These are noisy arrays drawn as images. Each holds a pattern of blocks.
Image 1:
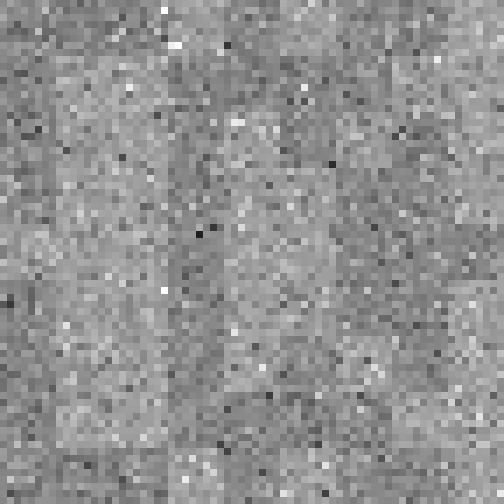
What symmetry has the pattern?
top and bottom mirror each other
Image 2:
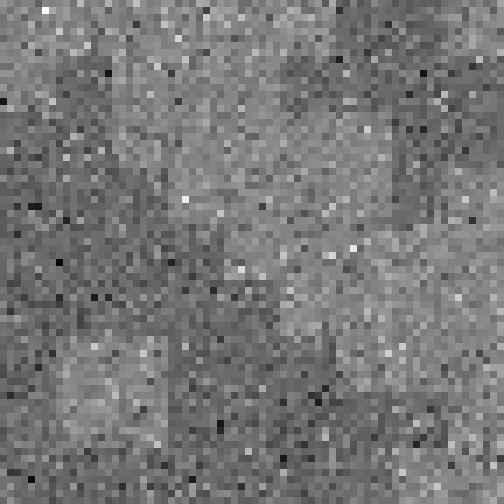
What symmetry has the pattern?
mirrored about the diagonal from the bottom left
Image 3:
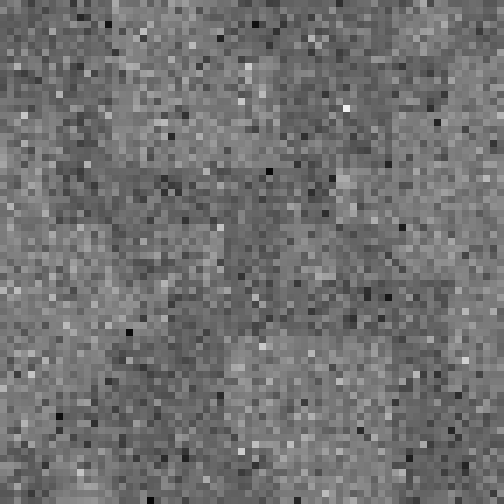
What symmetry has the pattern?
the same after a half turn
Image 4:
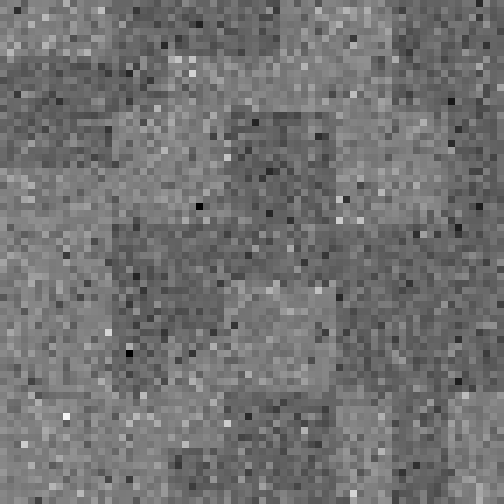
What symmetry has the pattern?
no symmetry
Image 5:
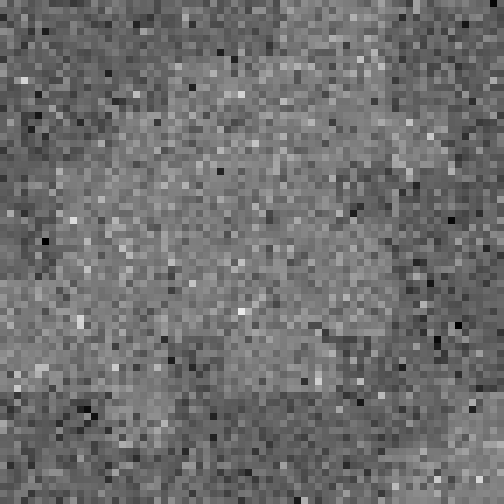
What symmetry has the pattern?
mirrored about the diagonal from the top left
